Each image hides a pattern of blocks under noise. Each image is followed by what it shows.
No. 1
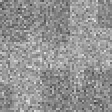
the same after a half turn
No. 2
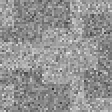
top and bottom mirror each other
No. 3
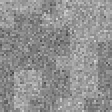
no symmetry
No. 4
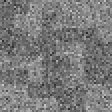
no symmetry
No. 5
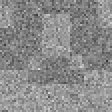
left and right mirror each other
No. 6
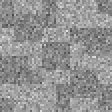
the same after a half turn
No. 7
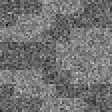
top and bottom mirror each other
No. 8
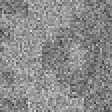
top and bottom mirror each other
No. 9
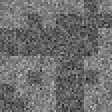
mirrored about the diagonal from the bottom left
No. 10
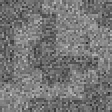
mirrored about the diagonal from the bottom left
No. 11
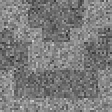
left and right mirror each other
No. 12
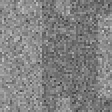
top and bottom mirror each other
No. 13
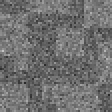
mirrored about the diagonal from the bottom left
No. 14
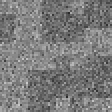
no symmetry
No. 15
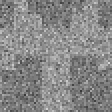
left and right mirror each other
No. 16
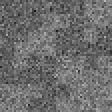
mirrored about the diagonal from the top left
